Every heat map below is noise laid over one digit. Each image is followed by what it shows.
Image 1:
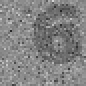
6
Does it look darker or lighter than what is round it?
darker
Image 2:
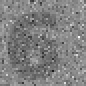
6
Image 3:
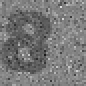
8
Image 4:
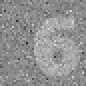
6
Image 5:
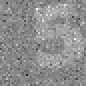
5
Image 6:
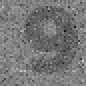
9
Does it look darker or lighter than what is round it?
darker
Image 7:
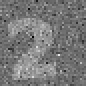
2
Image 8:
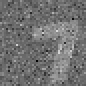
7
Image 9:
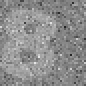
8
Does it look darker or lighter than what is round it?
lighter
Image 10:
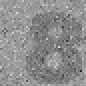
8
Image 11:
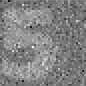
5
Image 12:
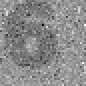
6
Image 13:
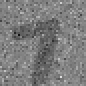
7
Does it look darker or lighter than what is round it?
darker
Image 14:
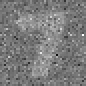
7
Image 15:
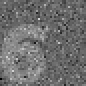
6
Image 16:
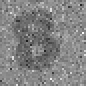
8
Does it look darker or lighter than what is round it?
darker
